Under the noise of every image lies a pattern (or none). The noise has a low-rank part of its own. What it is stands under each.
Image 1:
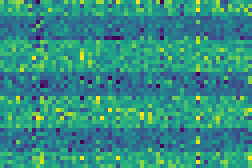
horizontal stripes
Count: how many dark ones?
3
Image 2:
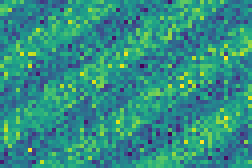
diagonal stripes
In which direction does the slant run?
bottom left to top right
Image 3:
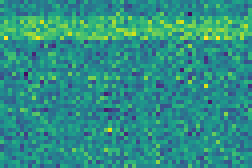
one horizontal stripe
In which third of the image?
top
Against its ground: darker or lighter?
lighter
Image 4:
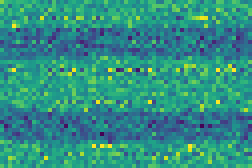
horizontal stripes
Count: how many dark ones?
2
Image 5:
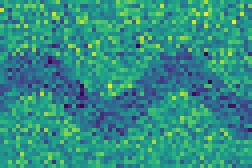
a wavy band
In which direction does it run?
left to right
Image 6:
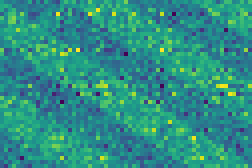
diagonal stripes
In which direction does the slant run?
top left to bottom right
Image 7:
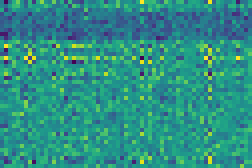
one horizontal stripe
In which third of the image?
top
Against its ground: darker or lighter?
darker
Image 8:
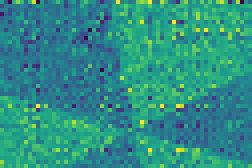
spokes from one point
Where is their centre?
bottom middle
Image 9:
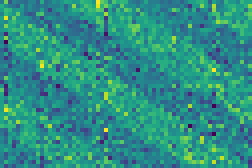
diagonal stripes
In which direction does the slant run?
top left to bottom right
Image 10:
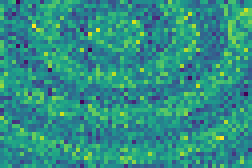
rings round one point
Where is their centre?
top middle
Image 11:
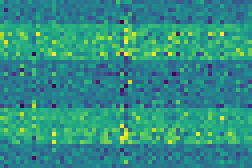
horizontal stripes
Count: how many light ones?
2
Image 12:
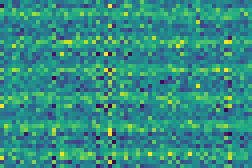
horizontal stripes
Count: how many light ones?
6
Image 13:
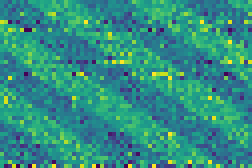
diagonal stripes
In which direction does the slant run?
top left to bottom right
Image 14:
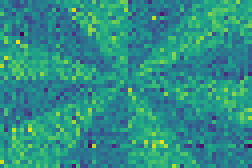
spokes from one point
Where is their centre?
centre
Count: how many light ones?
6
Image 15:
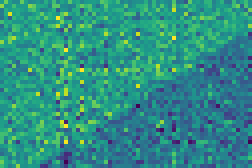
a sharp edge
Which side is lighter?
top left
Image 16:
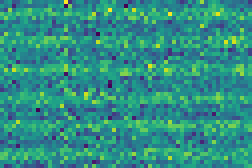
horizontal stripes
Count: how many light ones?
6
